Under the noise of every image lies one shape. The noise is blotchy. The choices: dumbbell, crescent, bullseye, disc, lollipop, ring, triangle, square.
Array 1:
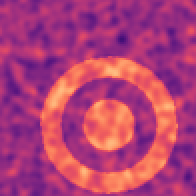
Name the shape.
bullseye
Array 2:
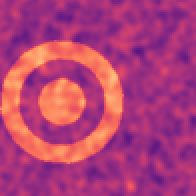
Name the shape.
bullseye
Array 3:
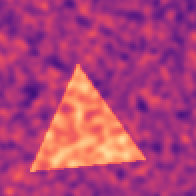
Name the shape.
triangle
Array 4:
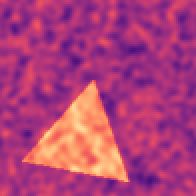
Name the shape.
triangle
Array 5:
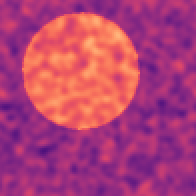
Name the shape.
disc
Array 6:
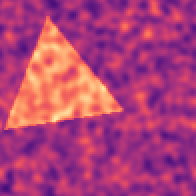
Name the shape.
triangle
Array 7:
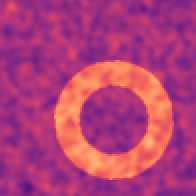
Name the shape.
ring
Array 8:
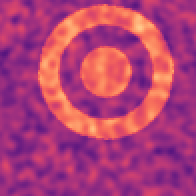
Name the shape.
bullseye
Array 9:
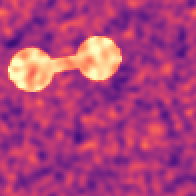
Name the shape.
dumbbell
